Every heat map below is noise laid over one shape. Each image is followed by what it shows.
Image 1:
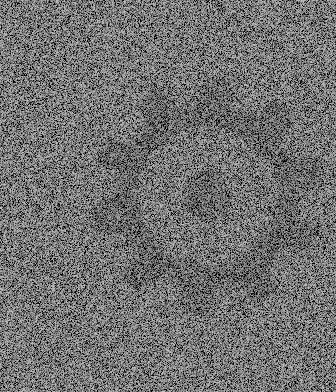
gear
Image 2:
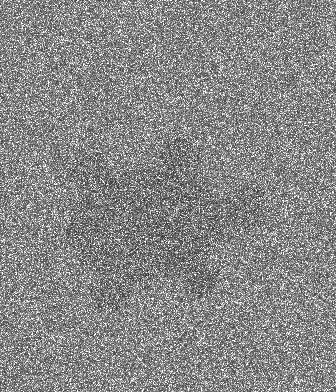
turtle
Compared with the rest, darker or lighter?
darker
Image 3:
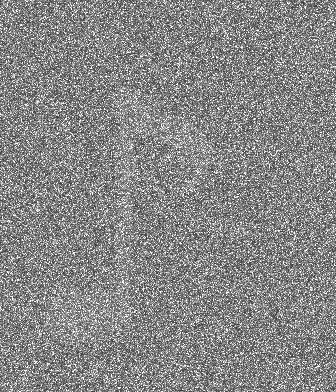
musical note
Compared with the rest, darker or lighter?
lighter
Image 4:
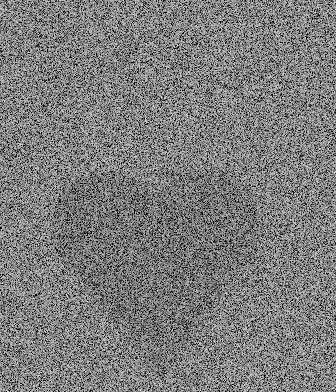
heart
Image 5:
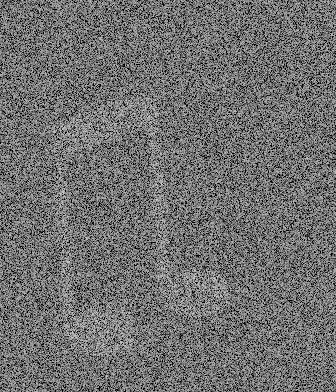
pair of musical notes
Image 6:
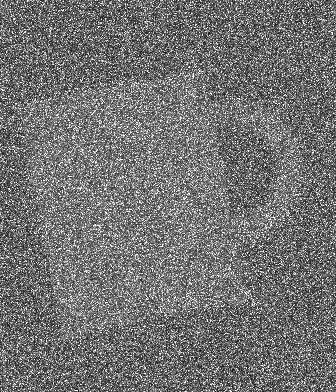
cup
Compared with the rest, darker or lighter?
lighter
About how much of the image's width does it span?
nearly all
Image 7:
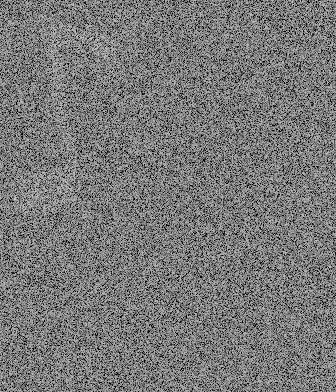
musical note
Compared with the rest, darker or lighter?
lighter
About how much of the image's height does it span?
half
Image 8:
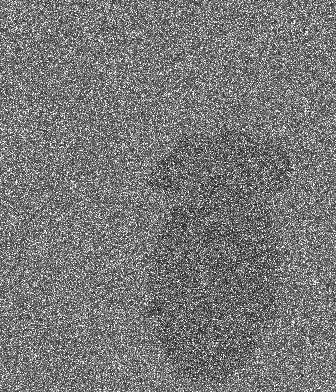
footprint
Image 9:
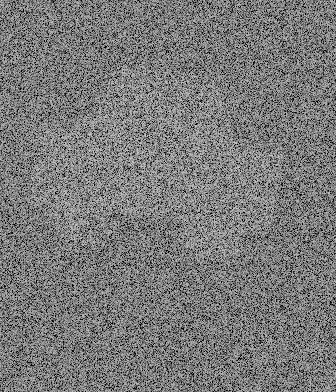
car
